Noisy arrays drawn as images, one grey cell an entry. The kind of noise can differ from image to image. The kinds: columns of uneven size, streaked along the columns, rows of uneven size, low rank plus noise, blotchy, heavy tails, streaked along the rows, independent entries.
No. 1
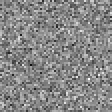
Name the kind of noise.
independent entries
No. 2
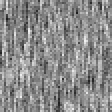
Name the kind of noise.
streaked along the columns
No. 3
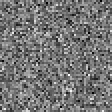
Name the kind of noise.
independent entries
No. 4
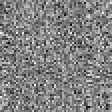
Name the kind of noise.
low rank plus noise
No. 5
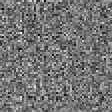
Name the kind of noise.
low rank plus noise
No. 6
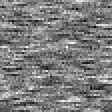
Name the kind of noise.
streaked along the rows
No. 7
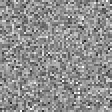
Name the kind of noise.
independent entries
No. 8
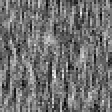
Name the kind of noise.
streaked along the columns
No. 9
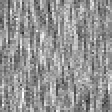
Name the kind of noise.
streaked along the columns
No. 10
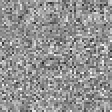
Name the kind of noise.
low rank plus noise
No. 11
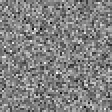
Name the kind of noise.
independent entries
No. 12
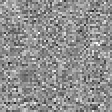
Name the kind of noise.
low rank plus noise
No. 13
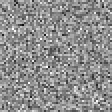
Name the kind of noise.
independent entries
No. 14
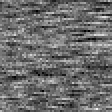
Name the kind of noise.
streaked along the rows
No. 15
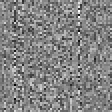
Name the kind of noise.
columns of uneven size
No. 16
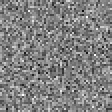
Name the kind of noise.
independent entries
